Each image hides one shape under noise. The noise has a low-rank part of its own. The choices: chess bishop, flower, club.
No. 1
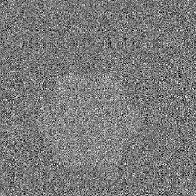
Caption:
light flower
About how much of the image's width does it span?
half
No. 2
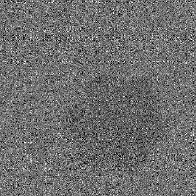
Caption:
dark flower
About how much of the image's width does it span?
half
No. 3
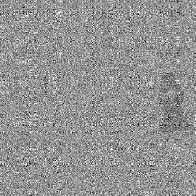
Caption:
dark chess bishop, middle right
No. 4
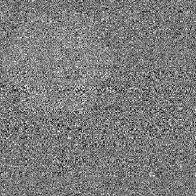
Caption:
light flower
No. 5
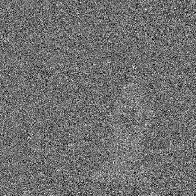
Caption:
light chess bishop
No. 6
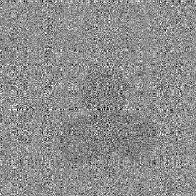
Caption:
dark club
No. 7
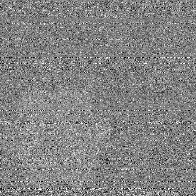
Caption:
light flower
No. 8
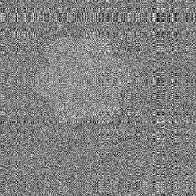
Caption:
light flower
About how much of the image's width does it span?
half
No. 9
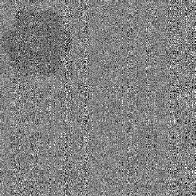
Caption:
dark flower, top left
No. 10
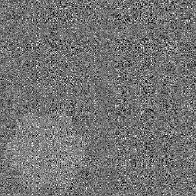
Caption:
light flower, bottom left
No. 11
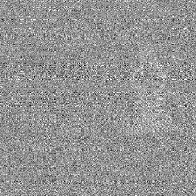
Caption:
light chess bishop
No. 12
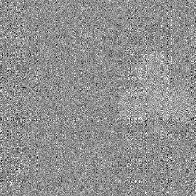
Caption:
light club, middle right
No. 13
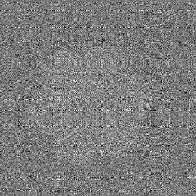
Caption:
light flower
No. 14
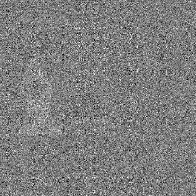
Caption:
light chess bishop, middle left
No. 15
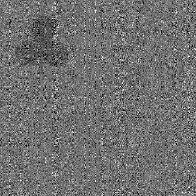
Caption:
dark club, top left
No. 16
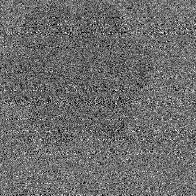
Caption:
dark flower
